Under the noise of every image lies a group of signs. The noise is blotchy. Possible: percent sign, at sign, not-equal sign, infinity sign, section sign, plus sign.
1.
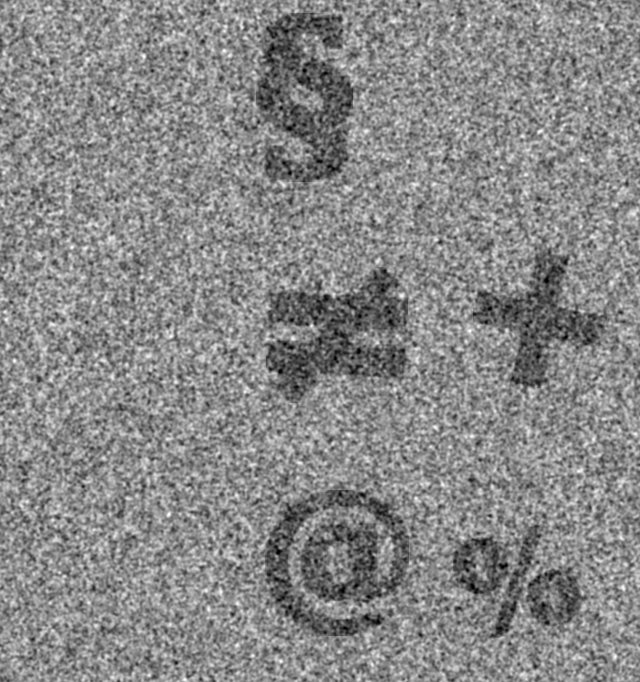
top middle: section sign; centre: not-equal sign; middle right: plus sign; bottom middle: at sign; bottom right: percent sign
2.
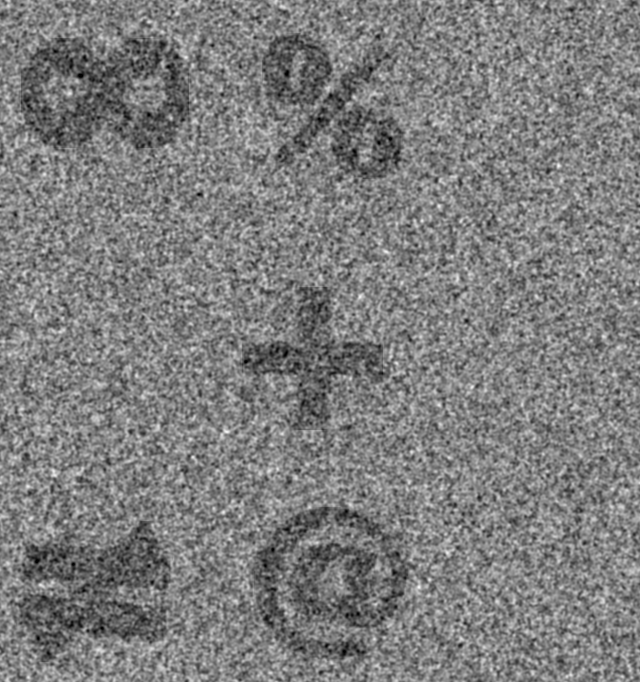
top left: infinity sign; top middle: percent sign; centre: plus sign; bottom left: not-equal sign; bottom middle: at sign
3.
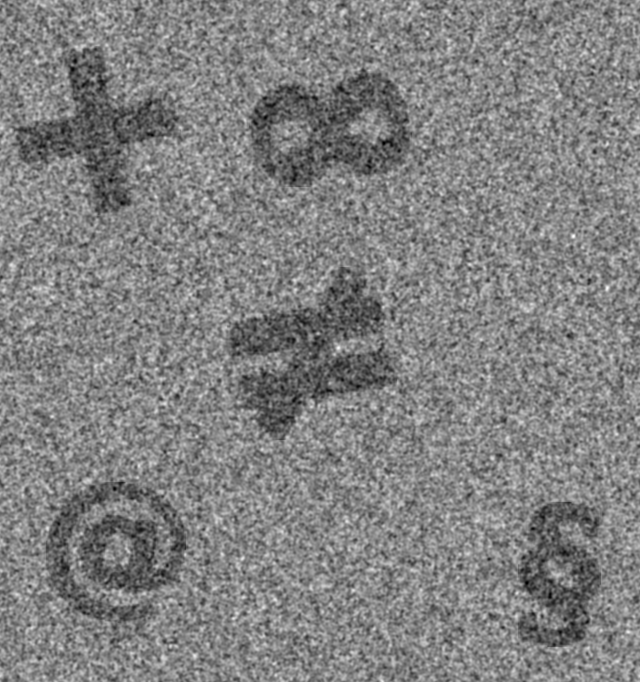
top left: plus sign; top middle: infinity sign; centre: not-equal sign; bottom left: at sign; bottom right: section sign
